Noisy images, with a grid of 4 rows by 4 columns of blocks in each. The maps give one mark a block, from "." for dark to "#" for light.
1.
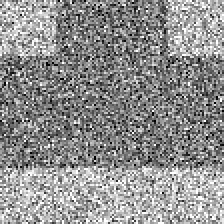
#..#
....
....
####
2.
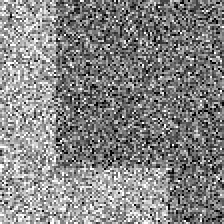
#...
#...
#...
###.
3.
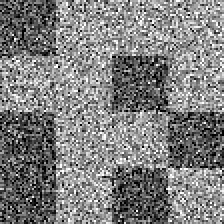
.###
##.#
.##.
.#.#
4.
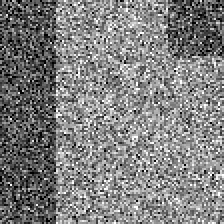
.##.
.###
.###
.###
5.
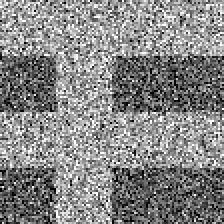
####
.#..
####
.#..
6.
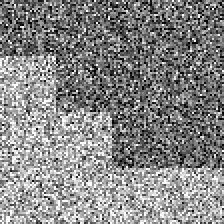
....
#...
##..
####
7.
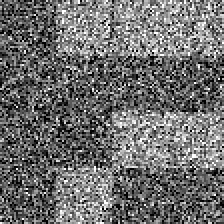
.###
....
..##
.#..
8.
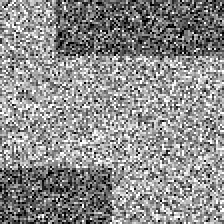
#...
####
####
..##
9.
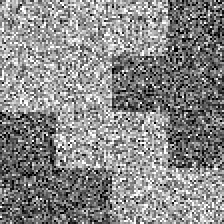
###.
##..
.##.
..##
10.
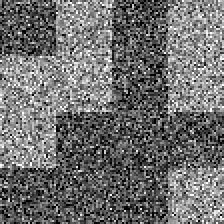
.#.#
##.#
#...
...#
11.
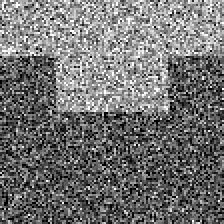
####
.##.
....
....
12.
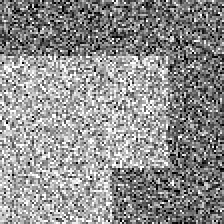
....
###.
###.
##..
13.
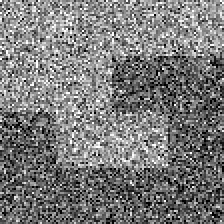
####
##..
.##.
....
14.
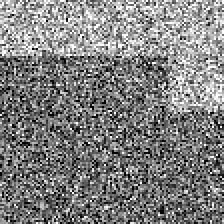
####
...#
....
....
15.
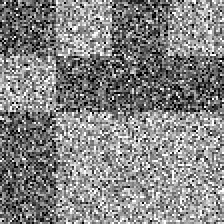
.#.#
#...
.###
.###
